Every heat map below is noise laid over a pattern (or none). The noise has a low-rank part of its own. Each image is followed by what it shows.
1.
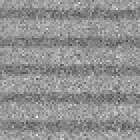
horizontal stripes
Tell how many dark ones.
5
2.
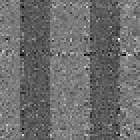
vertical stripes
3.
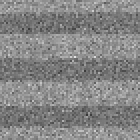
horizontal stripes
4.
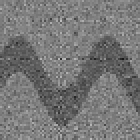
a wavy band
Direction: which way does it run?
left to right
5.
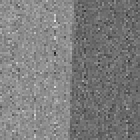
a sharp edge
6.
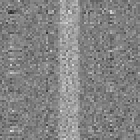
one vertical stripe
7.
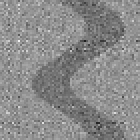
a wavy band
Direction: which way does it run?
top to bottom
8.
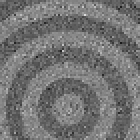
rings round one point
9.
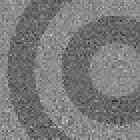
rings round one point
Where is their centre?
middle right
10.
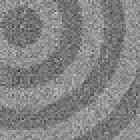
rings round one point
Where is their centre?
top left
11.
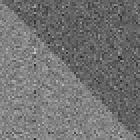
a sharp edge
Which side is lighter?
bottom left
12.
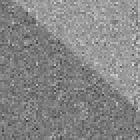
a sharp edge
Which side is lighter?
top right
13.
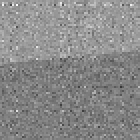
a sharp edge
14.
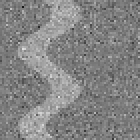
a wavy band
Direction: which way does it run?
top to bottom
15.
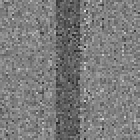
one vertical stripe
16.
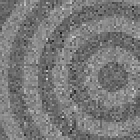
rings round one point
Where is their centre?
middle right
